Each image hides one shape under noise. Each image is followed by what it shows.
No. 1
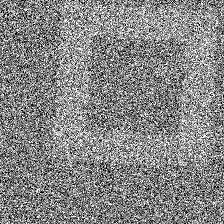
square frame
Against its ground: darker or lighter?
lighter
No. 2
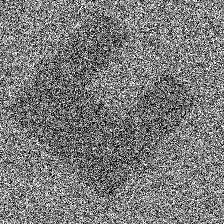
square with a notch
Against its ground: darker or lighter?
darker
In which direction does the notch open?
up and right
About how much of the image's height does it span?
nearly all
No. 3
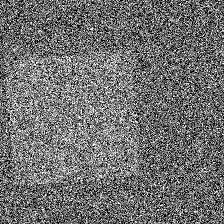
square
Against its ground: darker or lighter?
lighter
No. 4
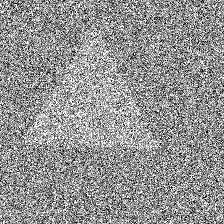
triangle
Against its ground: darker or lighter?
lighter
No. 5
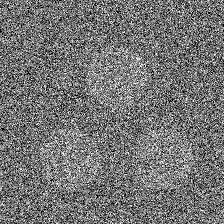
three dots
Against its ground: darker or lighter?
lighter
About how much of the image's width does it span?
two thirds
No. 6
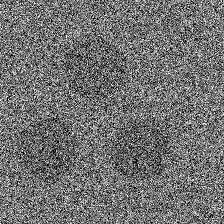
three dots
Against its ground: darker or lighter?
darker
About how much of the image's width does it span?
two thirds
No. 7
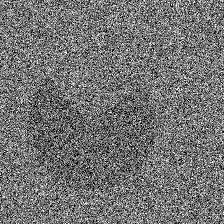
disc with a wedge cut out
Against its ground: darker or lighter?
darker
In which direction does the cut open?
up
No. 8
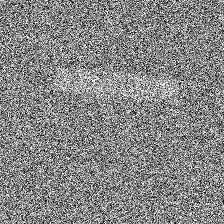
bar
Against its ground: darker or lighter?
lighter
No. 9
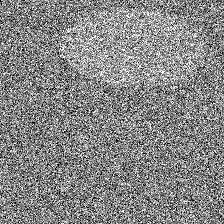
ellipse
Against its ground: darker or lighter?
lighter
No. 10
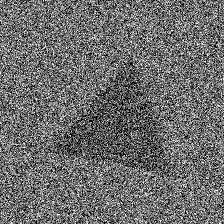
triangle
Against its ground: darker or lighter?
darker
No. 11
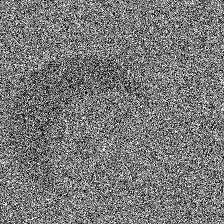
crescent
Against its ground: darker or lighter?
darker
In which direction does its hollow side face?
down and right
